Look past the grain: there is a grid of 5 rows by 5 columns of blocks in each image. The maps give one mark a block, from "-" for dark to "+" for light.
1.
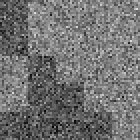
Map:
- + + + +
- + + + +
+ - + + +
+ - - + +
- - - - +
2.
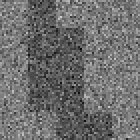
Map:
+ - + + +
+ - - + +
+ - - + +
+ - - + +
+ + - - +
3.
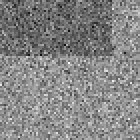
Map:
- - - - +
- - - - +
+ + + + +
+ + + + +
+ + + + +
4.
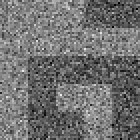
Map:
+ + + - -
+ + + + +
+ - - - -
+ - + + -
+ - - + -
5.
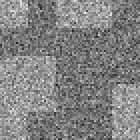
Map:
+ - + + -
- - - - -
+ + - - -
+ + - - +
+ - - - +
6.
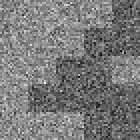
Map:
+ + + + -
+ + + - -
+ + - - +
+ - - - -
+ + + - -
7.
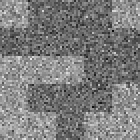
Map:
+ - - - +
- - - - -
+ + + - -
+ - - - +
+ + - + +
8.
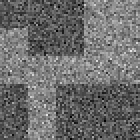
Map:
- - - + +
+ - - + +
+ + + + +
- + - - -
- + - - -
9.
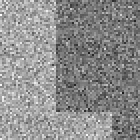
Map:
+ + - - -
+ + - - -
+ + - - -
+ + - - -
+ + + + -
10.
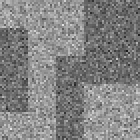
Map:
+ + + - -
- + + - -
- + - - -
- + - + +
+ + - + +
